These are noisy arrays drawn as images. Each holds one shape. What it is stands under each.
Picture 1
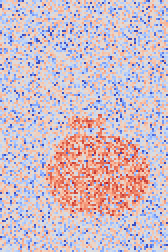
apple
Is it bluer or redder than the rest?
redder
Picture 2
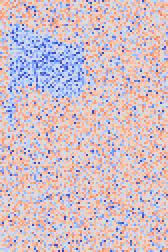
flag
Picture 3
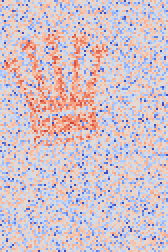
chess queen
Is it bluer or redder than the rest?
redder
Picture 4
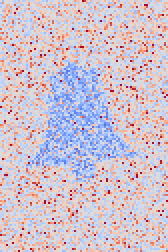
bell
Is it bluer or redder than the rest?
bluer
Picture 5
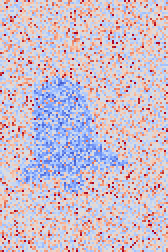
bell
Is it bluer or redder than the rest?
bluer
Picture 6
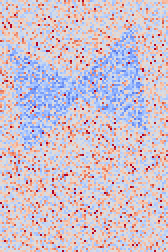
bow tie
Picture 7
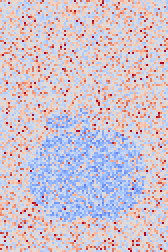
apple
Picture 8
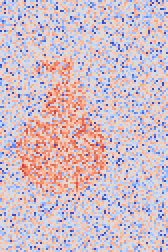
pear
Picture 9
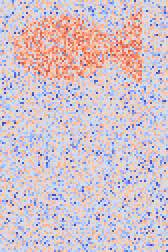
fish
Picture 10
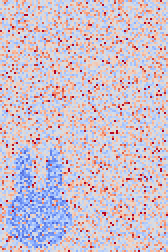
rabbit's head
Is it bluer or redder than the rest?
bluer
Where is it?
bottom left
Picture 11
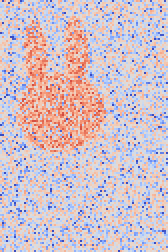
rabbit's head
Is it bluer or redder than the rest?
redder
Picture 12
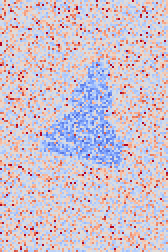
chess pawn
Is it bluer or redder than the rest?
bluer
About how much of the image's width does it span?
half
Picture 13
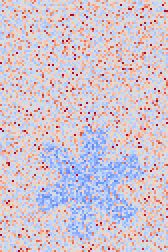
asterisk
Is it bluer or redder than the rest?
bluer
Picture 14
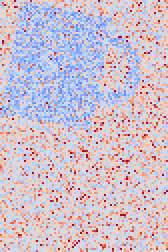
cup
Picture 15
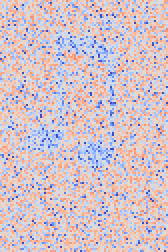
pair of musical notes
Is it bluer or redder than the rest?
bluer
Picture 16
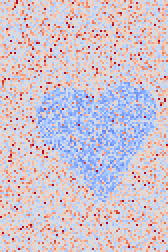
heart
